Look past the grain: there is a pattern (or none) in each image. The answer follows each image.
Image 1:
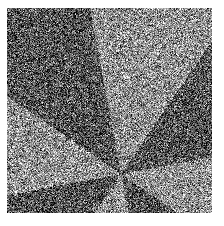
spokes from one point
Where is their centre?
bottom middle
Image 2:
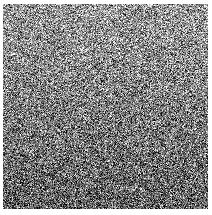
a smooth slope
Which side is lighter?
top
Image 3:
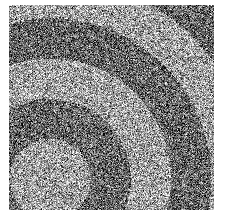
rings round one point
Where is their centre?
bottom left
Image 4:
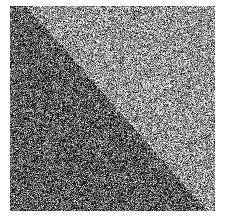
a sharp edge
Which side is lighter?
top right
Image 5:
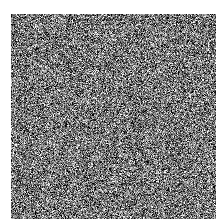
only noise
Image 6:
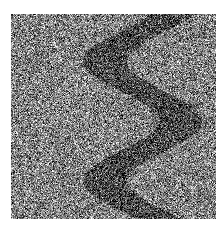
a wavy band
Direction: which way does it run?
top to bottom
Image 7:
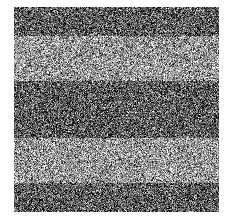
horizontal stripes
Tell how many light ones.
2
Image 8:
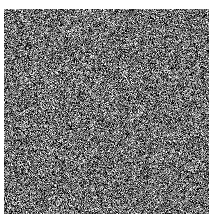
only noise
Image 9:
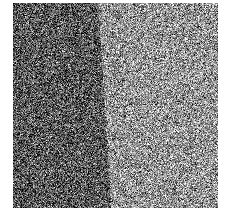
a sharp edge
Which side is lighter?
right
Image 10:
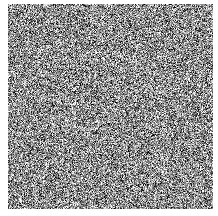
only noise
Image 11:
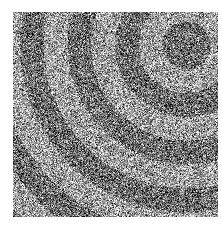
rings round one point
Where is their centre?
top right
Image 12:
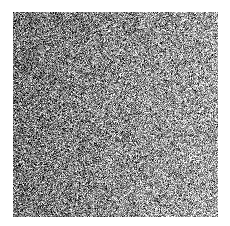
a smooth slope
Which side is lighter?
right
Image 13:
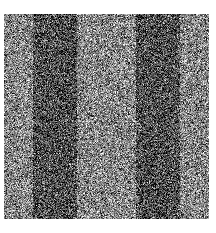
vertical stripes
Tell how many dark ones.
2
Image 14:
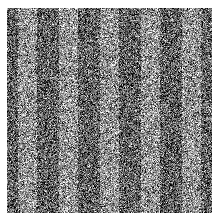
vertical stripes
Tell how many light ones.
5
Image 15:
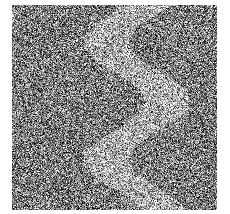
a wavy band
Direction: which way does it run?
top to bottom
